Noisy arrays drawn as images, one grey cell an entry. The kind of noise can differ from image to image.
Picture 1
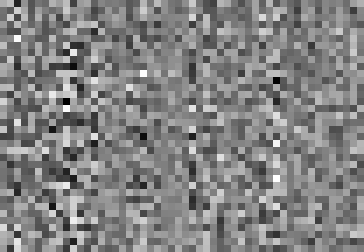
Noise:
columns of uneven size
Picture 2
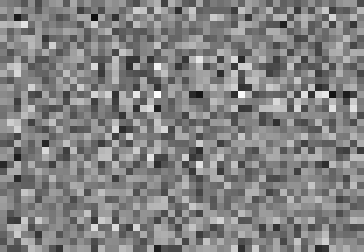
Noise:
low rank plus noise
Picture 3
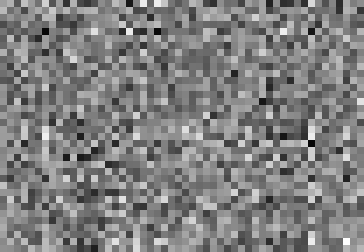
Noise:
low rank plus noise
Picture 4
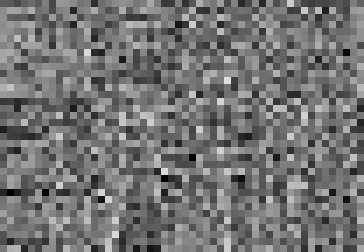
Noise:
low rank plus noise
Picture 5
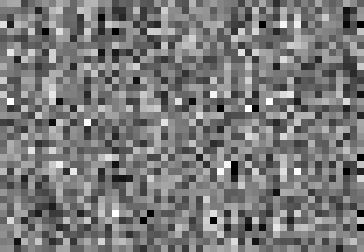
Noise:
low rank plus noise
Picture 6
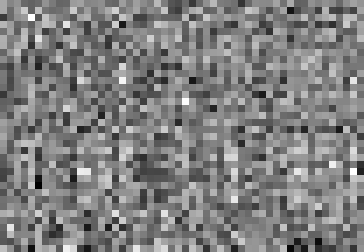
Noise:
low rank plus noise
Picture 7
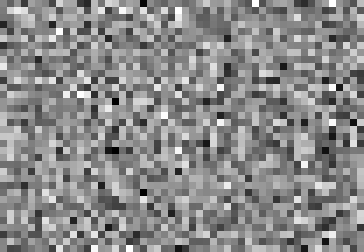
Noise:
low rank plus noise
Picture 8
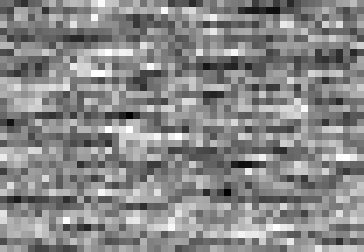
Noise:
streaked along the rows
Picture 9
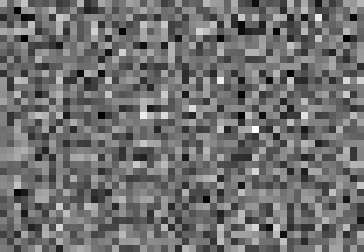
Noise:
low rank plus noise
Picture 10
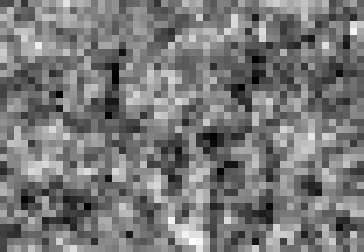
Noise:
blotchy
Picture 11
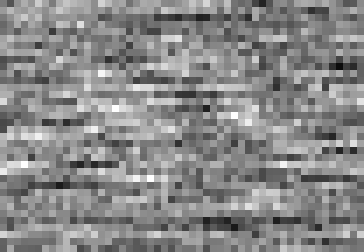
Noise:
streaked along the rows
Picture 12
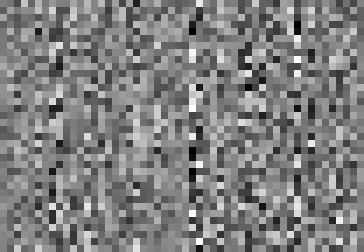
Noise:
columns of uneven size
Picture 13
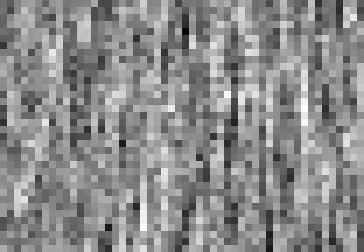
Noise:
streaked along the columns
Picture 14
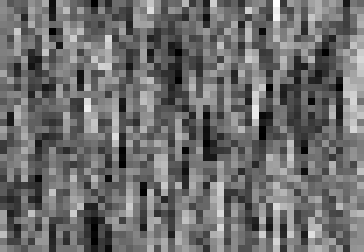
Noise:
streaked along the columns
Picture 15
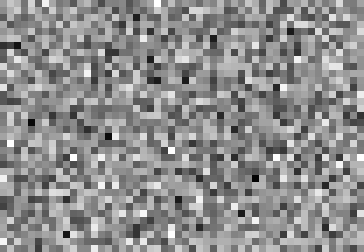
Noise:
independent entries
